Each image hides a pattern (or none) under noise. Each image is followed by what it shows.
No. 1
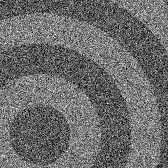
rings round one point
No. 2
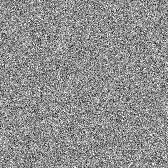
only noise
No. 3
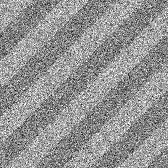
diagonal stripes
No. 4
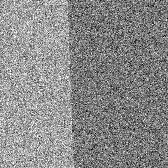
a sharp edge
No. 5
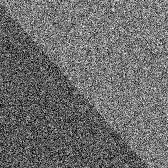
a sharp edge
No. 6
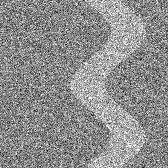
a wavy band
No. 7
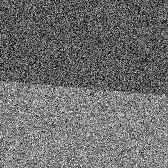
a sharp edge
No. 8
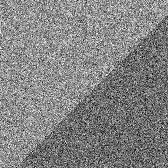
a sharp edge
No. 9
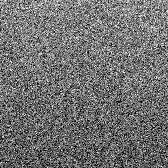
a smooth slope
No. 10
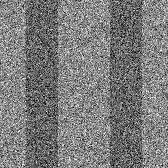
vertical stripes
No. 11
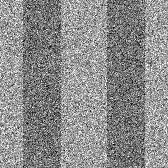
vertical stripes
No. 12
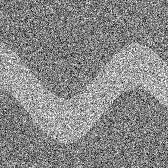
a wavy band
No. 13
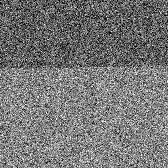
a sharp edge
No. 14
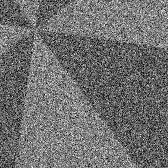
spokes from one point
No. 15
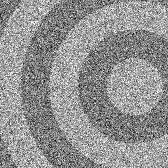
rings round one point
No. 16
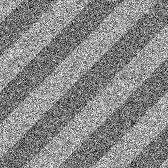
diagonal stripes
